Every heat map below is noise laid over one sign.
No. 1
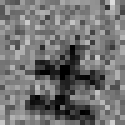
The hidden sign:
plus-minus sign
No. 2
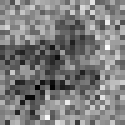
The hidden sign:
not-equal sign
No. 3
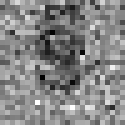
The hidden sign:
section sign
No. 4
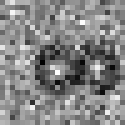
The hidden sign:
infinity sign
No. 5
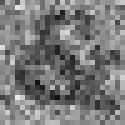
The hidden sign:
ampersand
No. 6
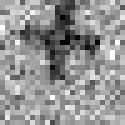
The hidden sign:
plus sign
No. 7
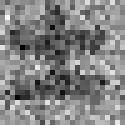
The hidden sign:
plus-minus sign
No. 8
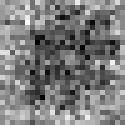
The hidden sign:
hash sign
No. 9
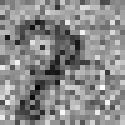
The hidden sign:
question mark
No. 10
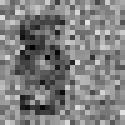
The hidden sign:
section sign
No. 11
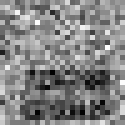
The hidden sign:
equals sign
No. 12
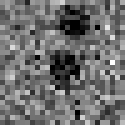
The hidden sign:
colon
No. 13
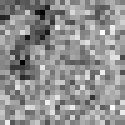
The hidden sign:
question mark
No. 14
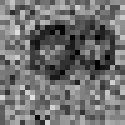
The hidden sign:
infinity sign
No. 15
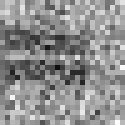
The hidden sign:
equals sign
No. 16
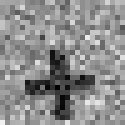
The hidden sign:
plus sign
